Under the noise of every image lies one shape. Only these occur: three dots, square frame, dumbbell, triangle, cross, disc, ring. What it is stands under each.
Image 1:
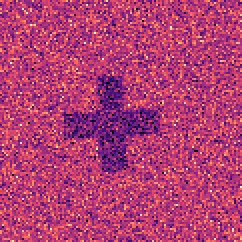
cross
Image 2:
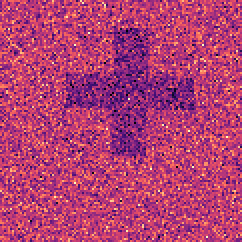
cross
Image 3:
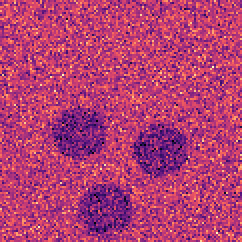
three dots
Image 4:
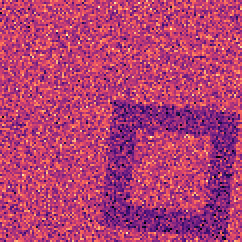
square frame
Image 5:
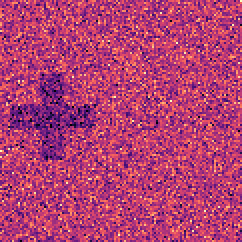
cross
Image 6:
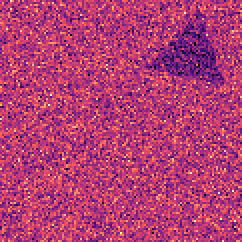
triangle
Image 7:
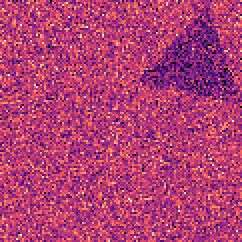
triangle
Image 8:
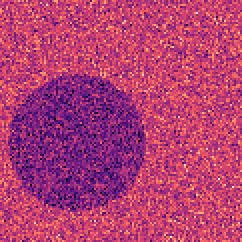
disc
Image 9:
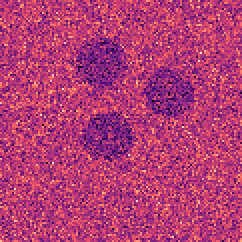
three dots
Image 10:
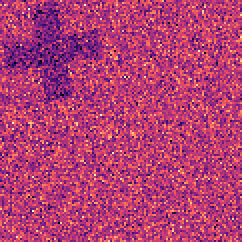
cross
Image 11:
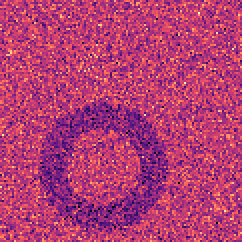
ring
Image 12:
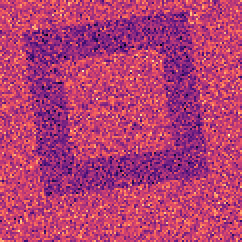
square frame
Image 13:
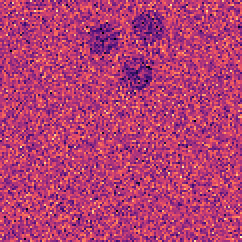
three dots
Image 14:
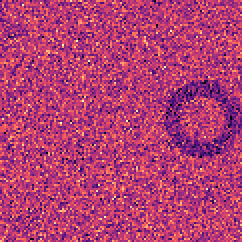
ring
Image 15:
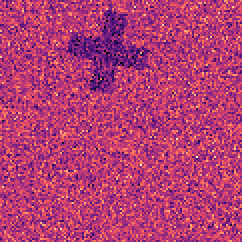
cross
